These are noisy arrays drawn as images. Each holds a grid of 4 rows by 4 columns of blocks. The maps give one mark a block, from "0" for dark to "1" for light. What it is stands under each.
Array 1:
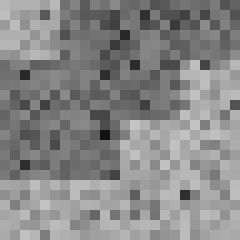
1 0 0 0
0 0 0 1
0 0 1 1
1 1 1 1
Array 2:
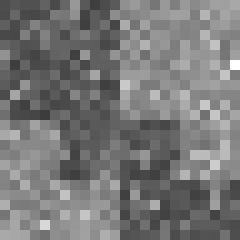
0 0 1 1
0 0 1 1
1 0 0 1
1 1 0 0
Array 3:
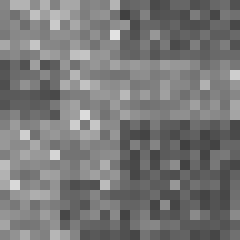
1 1 0 0
0 1 1 1
1 1 0 0
1 0 0 0
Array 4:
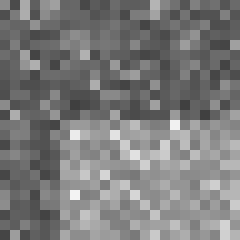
0 0 0 0
0 0 0 0
0 1 1 1
0 1 1 1
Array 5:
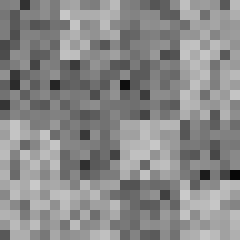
0 1 0 1
0 0 0 1
1 0 1 0
1 1 0 1
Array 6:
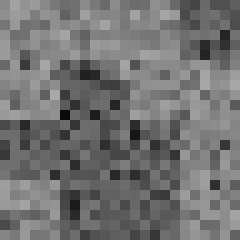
1 1 1 0
1 0 1 1
0 0 0 1
1 0 0 1
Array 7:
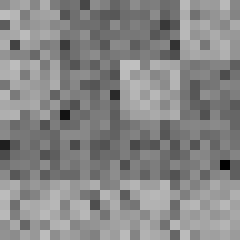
1 0 0 1
1 0 1 0
0 0 0 0
1 1 1 1
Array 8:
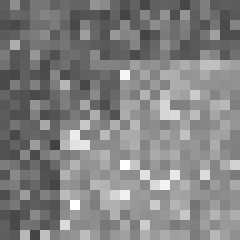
0 0 0 0
0 0 1 1
0 1 1 1
0 1 1 1
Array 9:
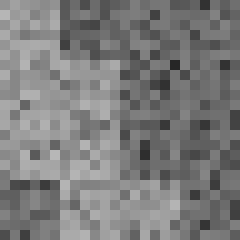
1 0 0 0
1 1 0 0
1 1 0 0
0 1 1 0
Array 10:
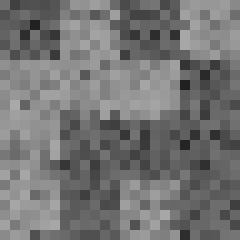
0 1 0 1
1 1 1 0
1 0 0 0
1 0 1 0
